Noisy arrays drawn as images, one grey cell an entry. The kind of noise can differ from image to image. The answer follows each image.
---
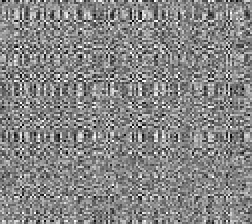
low rank plus noise
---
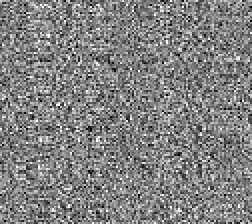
low rank plus noise
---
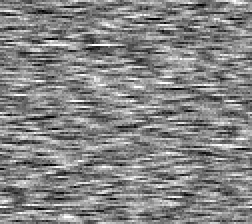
streaked along the rows
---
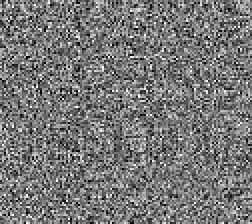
low rank plus noise
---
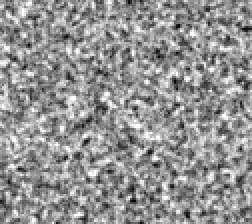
blotchy
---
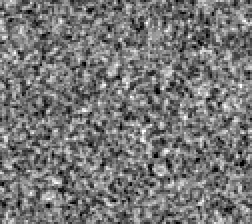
blotchy
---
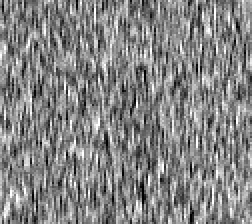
streaked along the columns
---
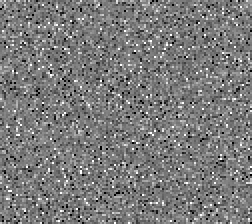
heavy tails
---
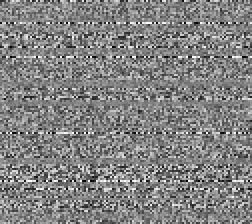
rows of uneven size
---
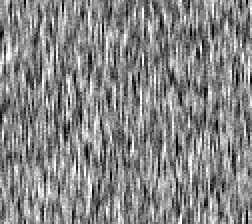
streaked along the columns
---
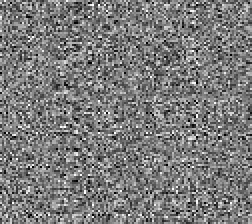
low rank plus noise
